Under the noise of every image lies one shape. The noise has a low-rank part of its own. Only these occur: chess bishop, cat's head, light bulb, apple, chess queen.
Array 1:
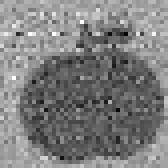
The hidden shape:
apple
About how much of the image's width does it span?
nearly all
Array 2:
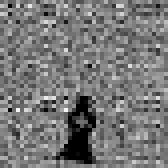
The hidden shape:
chess bishop
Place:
bottom middle
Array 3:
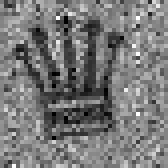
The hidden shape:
chess queen
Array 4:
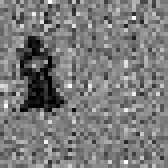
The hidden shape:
chess bishop
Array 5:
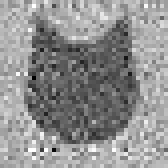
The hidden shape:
cat's head
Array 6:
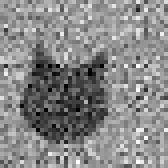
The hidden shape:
cat's head
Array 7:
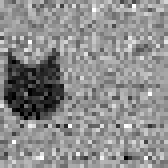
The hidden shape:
cat's head
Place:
middle left
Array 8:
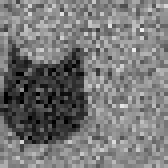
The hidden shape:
cat's head
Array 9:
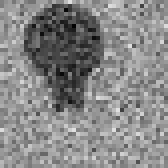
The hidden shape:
light bulb
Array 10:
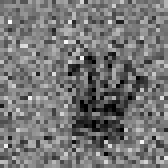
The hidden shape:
chess queen
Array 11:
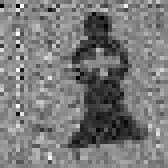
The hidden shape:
chess bishop
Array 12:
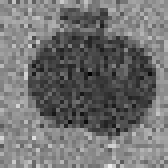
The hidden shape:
apple
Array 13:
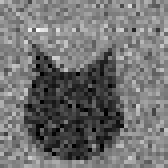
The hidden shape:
cat's head
